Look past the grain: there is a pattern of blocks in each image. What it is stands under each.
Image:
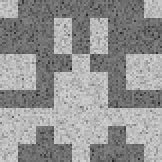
left and right mirror each other
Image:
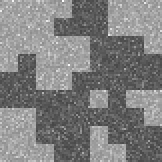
mirrored about the diagonal from the top left
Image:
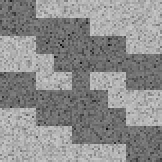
the same after a half turn
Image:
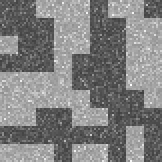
no symmetry
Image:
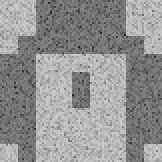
left and right mirror each other
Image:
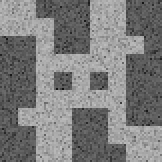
the same after a half turn
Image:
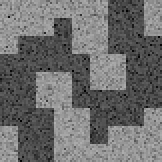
the same after a half turn
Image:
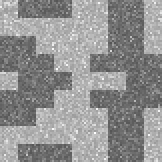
top and bottom mirror each other
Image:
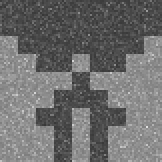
left and right mirror each other
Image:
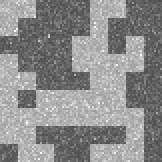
no symmetry
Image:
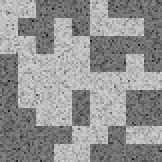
no symmetry
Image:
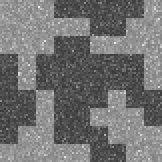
mirrored about the diagonal from the top left
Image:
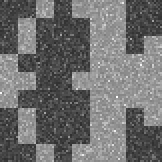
top and bottom mirror each other
